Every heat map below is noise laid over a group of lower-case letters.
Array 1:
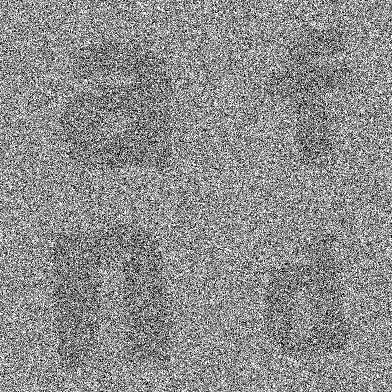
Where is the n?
bottom left
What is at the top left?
a
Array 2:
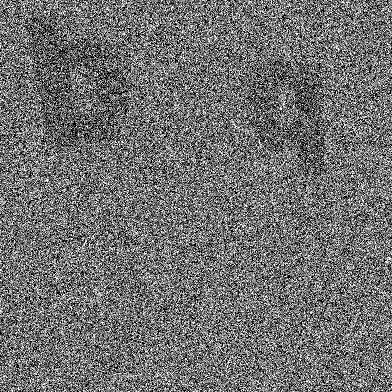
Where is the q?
top right
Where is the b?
top left
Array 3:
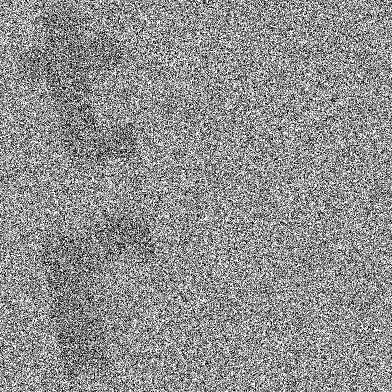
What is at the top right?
nothing
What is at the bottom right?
nothing
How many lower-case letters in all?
2
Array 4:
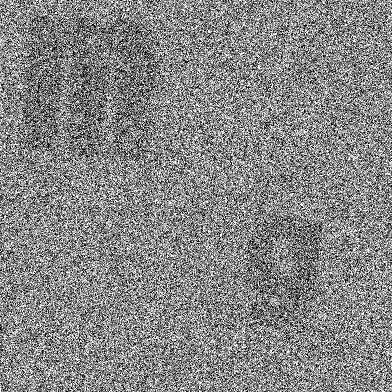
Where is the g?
bottom right
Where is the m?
top left
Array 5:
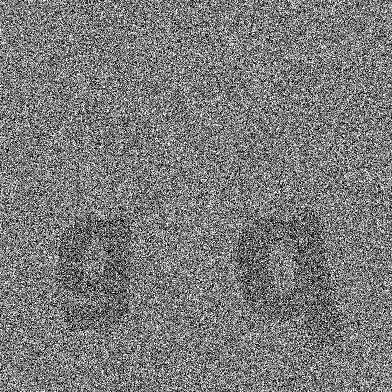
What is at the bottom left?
g
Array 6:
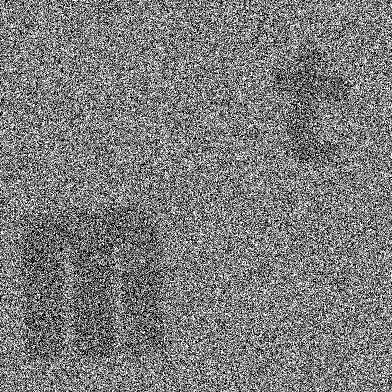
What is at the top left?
nothing
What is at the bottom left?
m
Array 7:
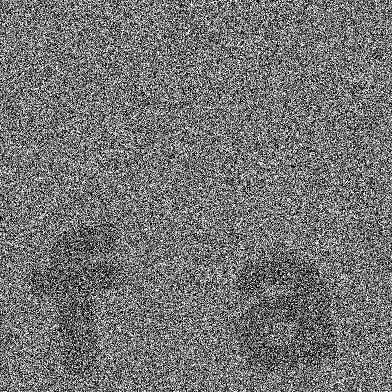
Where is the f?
bottom left
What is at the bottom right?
a
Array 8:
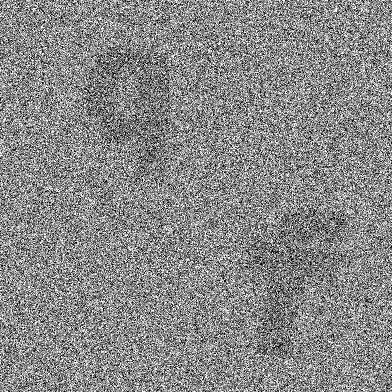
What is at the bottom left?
nothing
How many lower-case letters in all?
2
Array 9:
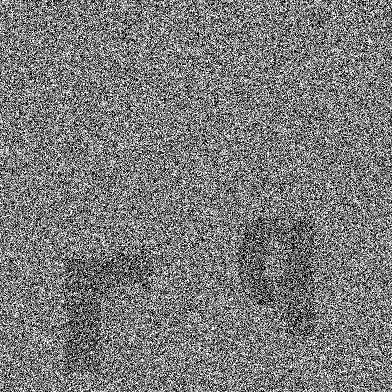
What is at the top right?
nothing
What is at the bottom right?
q
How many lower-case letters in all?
2
